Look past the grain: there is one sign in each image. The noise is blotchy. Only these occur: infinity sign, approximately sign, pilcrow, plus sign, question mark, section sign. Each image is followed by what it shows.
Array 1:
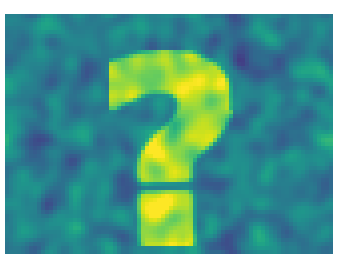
question mark
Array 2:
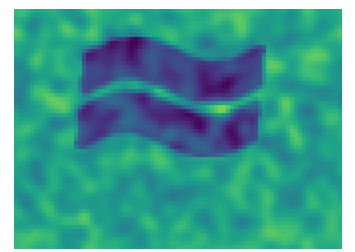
approximately sign
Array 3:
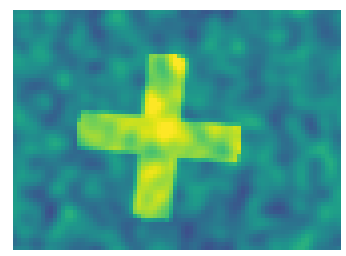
plus sign
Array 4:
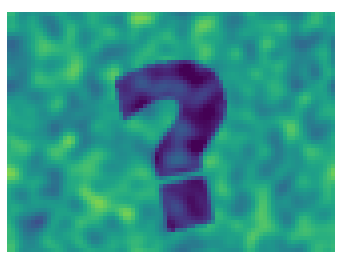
question mark
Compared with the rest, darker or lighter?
darker
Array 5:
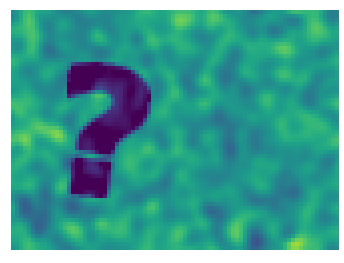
question mark
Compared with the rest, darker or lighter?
darker
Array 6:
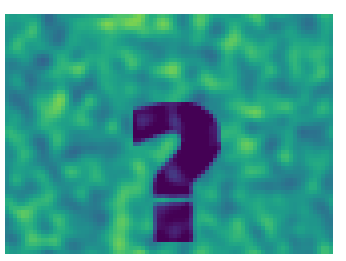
question mark
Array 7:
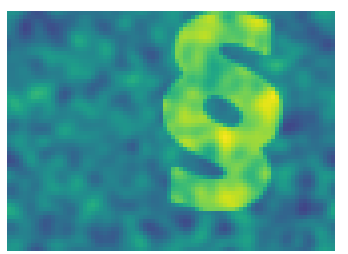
section sign
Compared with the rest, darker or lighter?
lighter
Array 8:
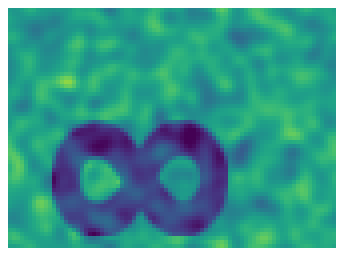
infinity sign
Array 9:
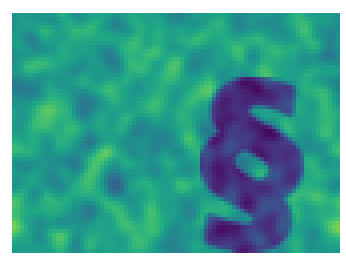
section sign
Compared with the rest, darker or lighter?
darker
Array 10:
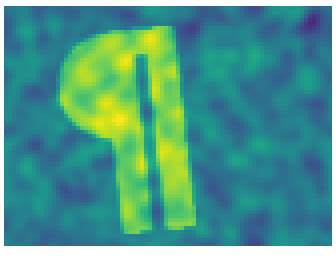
pilcrow
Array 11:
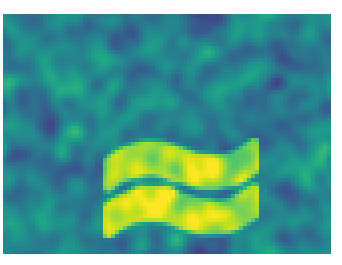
approximately sign
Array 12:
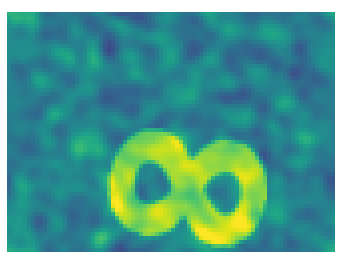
infinity sign
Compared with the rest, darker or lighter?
lighter
